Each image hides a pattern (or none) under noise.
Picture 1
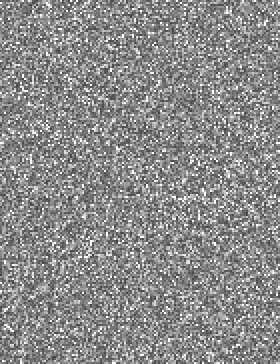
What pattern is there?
only noise
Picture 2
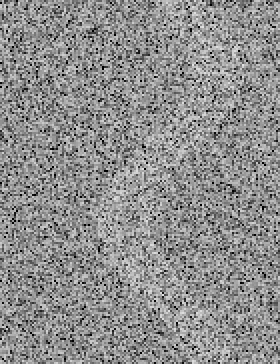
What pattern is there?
a wavy band
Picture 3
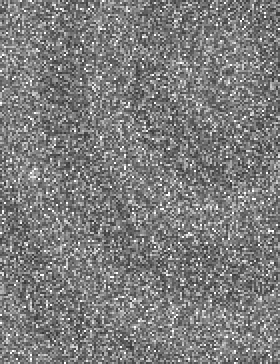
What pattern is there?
rings round one point
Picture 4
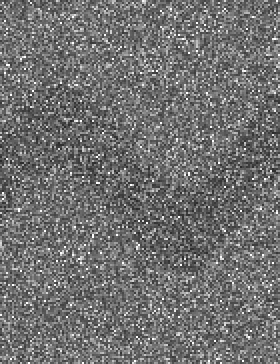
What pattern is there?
a wavy band
